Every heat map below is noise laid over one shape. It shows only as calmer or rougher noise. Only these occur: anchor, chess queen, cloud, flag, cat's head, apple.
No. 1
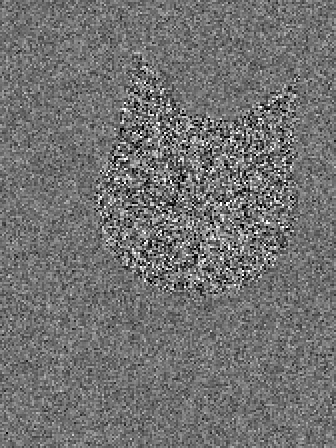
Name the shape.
cat's head
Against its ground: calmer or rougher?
rougher
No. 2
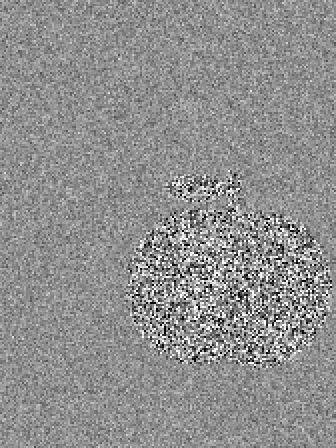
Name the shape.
apple
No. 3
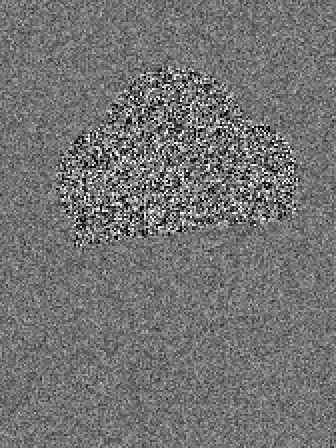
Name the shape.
cloud
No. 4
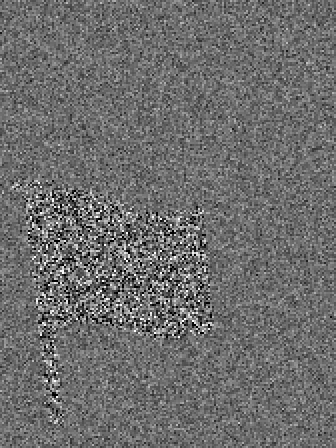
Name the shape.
flag
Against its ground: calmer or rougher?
rougher
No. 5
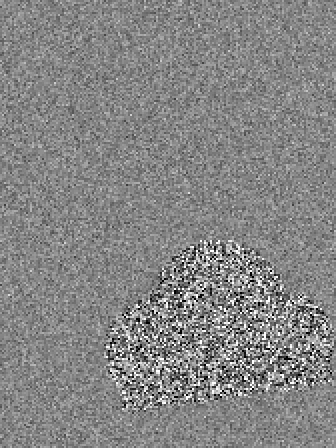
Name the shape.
cloud
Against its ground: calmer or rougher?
rougher
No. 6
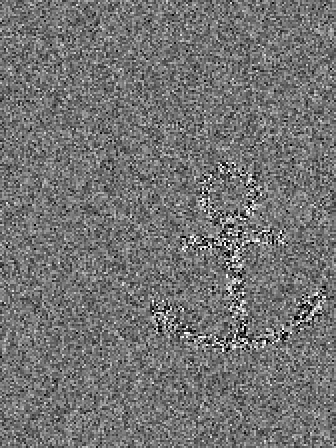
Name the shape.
anchor
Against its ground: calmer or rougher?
rougher
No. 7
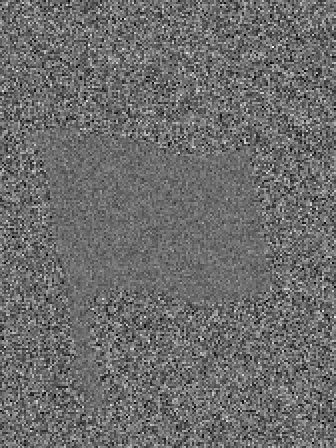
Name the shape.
flag
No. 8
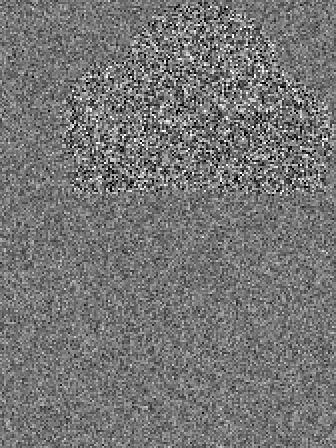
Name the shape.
cloud
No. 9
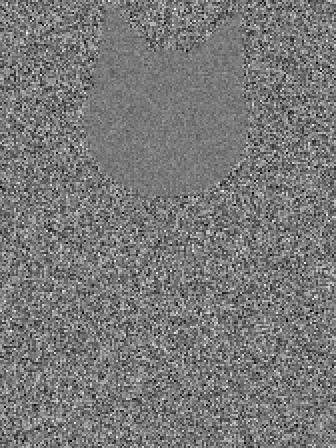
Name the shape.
cat's head
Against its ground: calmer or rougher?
calmer
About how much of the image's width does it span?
half
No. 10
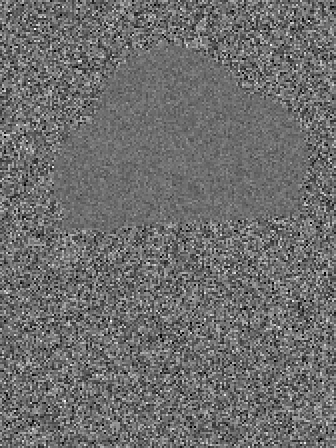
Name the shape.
cloud
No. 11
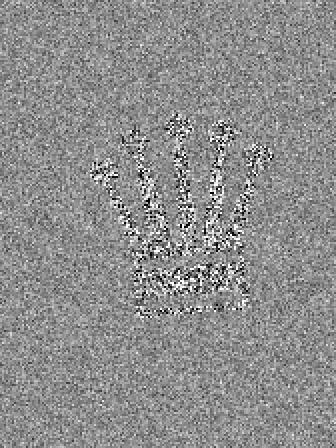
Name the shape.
chess queen
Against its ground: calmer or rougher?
rougher
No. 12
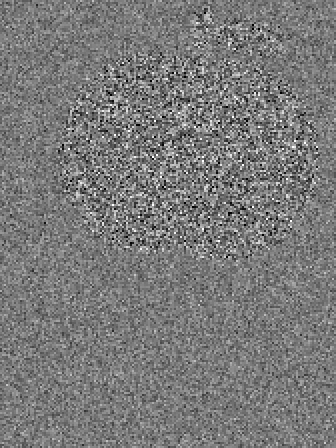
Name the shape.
apple
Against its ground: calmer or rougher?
rougher
